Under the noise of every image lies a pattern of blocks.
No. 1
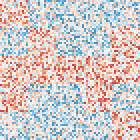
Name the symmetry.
the same after a half turn
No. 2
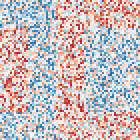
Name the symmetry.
top and bottom mirror each other
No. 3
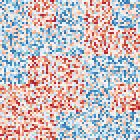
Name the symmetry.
mirrored about the diagonal from the bottom left
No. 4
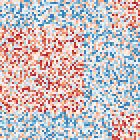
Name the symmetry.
top and bottom mirror each other
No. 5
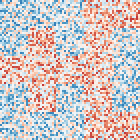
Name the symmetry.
top and bottom mirror each other
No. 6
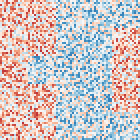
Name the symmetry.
top and bottom mirror each other
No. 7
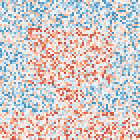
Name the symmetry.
left and right mirror each other
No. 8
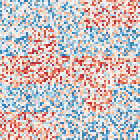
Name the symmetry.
the same after a half turn
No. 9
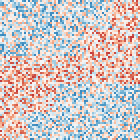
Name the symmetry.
the same after a half turn
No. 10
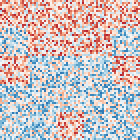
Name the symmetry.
left and right mirror each other
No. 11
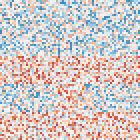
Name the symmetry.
left and right mirror each other
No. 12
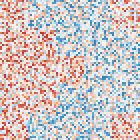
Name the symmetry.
top and bottom mirror each other
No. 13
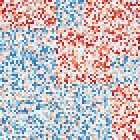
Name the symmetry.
mirrored about the diagonal from the bottom left
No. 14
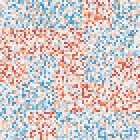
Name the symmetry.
the same after a half turn
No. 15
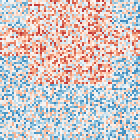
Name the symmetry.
left and right mirror each other
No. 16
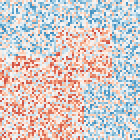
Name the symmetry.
mirrored about the diagonal from the bottom left
